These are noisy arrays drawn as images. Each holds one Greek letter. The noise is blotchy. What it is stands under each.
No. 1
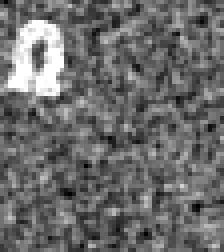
omega
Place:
top left
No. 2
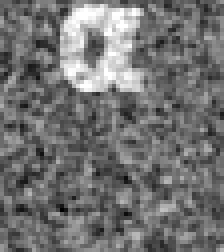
alpha
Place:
top middle
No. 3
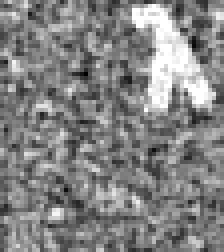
lambda
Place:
top right
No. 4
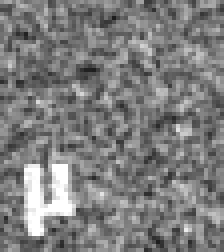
mu
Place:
bottom left
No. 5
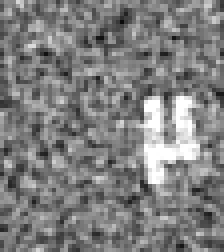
mu
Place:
middle right
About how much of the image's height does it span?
a third
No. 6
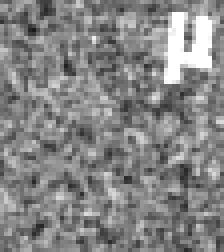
mu
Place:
top right
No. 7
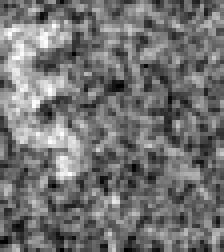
xi
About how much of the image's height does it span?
two thirds
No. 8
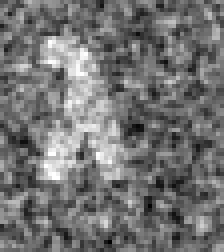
lambda
